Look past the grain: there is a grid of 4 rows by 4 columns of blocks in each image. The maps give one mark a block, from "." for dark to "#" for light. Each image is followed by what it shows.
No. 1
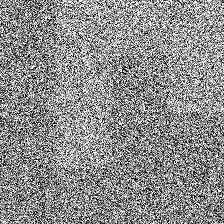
. # # #
. # . #
. # . .
. . . .
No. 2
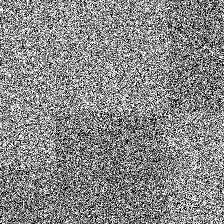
# # # .
# # # .
# . . #
. . . #
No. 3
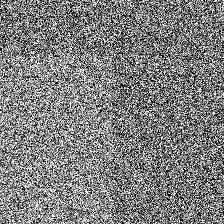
. . . .
# # . .
# # . .
# # . .
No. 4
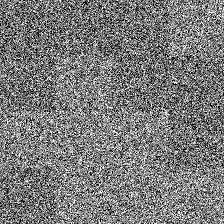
. . . #
. # . .
# # # .
. # # #
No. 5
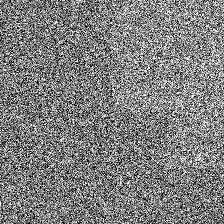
. . # #
. . # #
. . . #
. . . .
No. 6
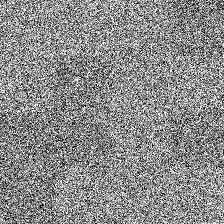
# # # .
# . # #
. . # .
. # # #
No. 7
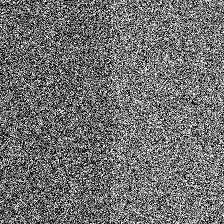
. . # #
. . # #
. . # #
. . # #
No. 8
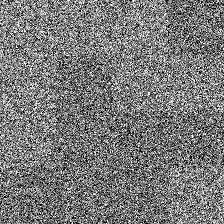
# # # .
# . # #
# . . .
. . . #
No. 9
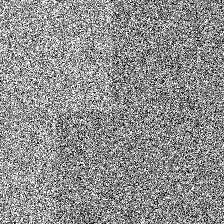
# # . .
# # . .
# . . .
# . . .
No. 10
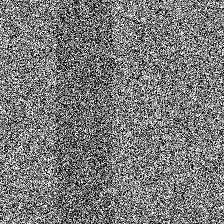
# . # #
# . # #
# . # #
# . # #
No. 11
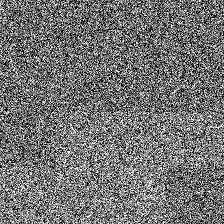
. . . .
. . . .
. # # #
# # # .
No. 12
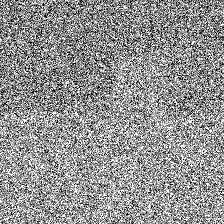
. . . .
. . # .
# # # #
# # # #
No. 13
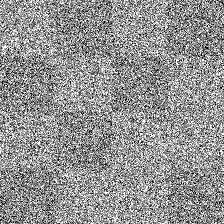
# . # .
. # . #
# . # #
. # # .
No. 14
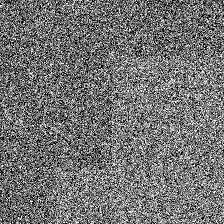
. . . .
. . # #
. . # #
. # # #
